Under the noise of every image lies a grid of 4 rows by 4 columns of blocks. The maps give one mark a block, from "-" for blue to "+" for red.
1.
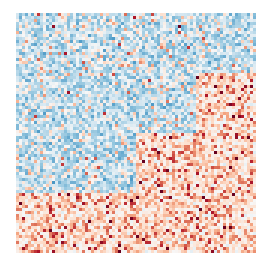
- - - -
- - - +
- - + +
+ + + +
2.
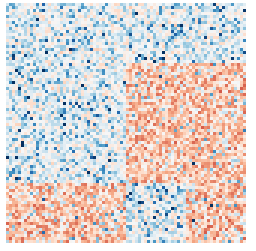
- - - -
- - + +
- - + +
+ + - +
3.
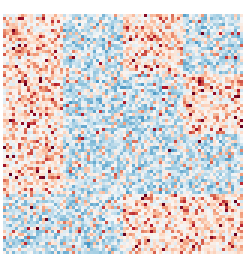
+ - + -
+ - - +
+ - - -
- - + +
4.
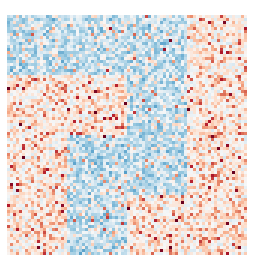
- - - +
+ + - +
+ - - +
+ - + +
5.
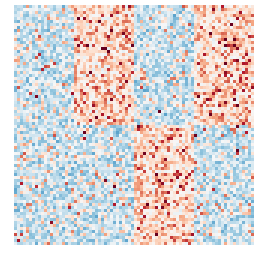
- + - +
- + - +
- - + -
- - + -
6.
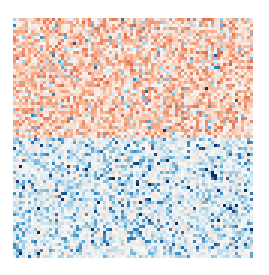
+ + + +
+ + + +
- - - -
- - - -
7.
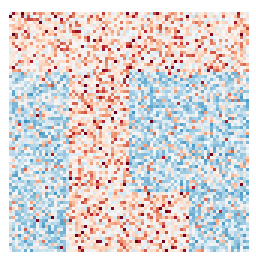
+ + + +
- + - -
- + - -
- + + -
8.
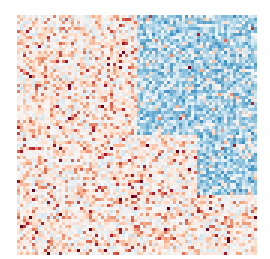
+ + - -
+ + - -
+ + + -
+ + + +
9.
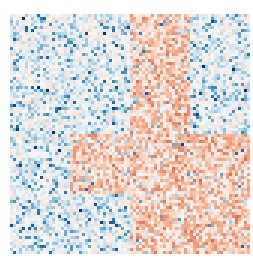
- - + -
- - + -
- + + +
- - + +
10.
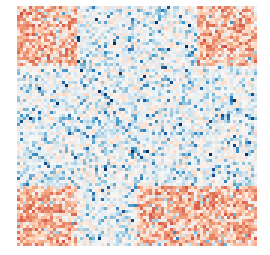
+ - - +
- - - -
- - - -
+ - + +
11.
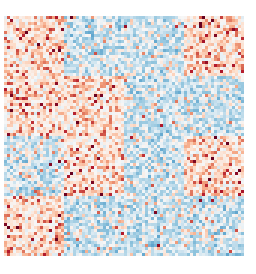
+ - - +
+ + - -
- + - +
+ - - -
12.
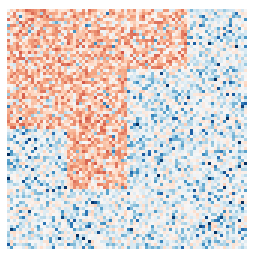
+ + + -
+ + - -
- + - -
- - - -
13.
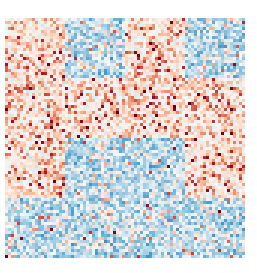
+ - + -
+ + + +
+ - - +
- - - -
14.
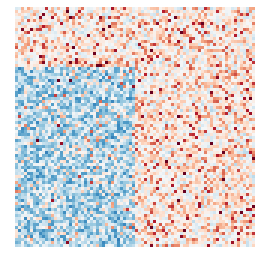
+ + + +
- - + +
- - + +
- - + +
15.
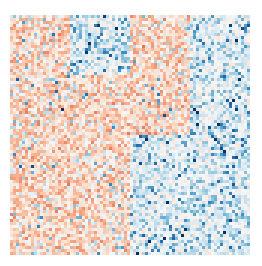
+ - + -
+ + + -
+ + - -
+ + - -
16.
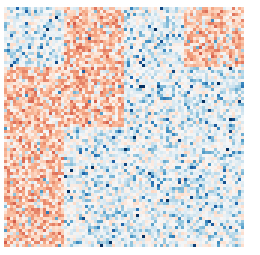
- + - +
+ + - -
+ - - -
+ - - -
